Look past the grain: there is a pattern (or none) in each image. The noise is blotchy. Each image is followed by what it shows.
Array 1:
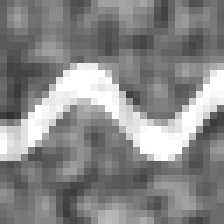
a wavy band
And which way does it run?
left to right
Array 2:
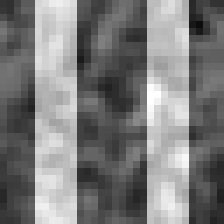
vertical stripes
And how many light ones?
2
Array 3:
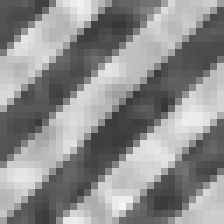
diagonal stripes
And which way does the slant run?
bottom left to top right
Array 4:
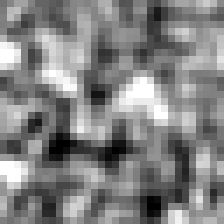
only noise
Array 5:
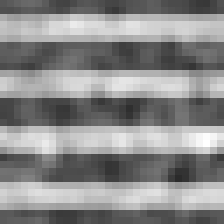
horizontal stripes
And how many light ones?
4
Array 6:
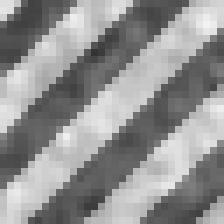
diagonal stripes
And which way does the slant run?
bottom left to top right
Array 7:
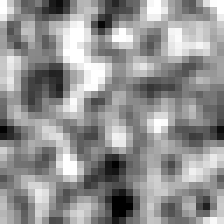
only noise
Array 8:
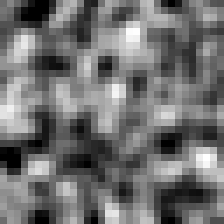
only noise
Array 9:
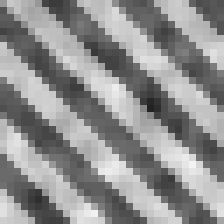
diagonal stripes
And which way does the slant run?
top left to bottom right
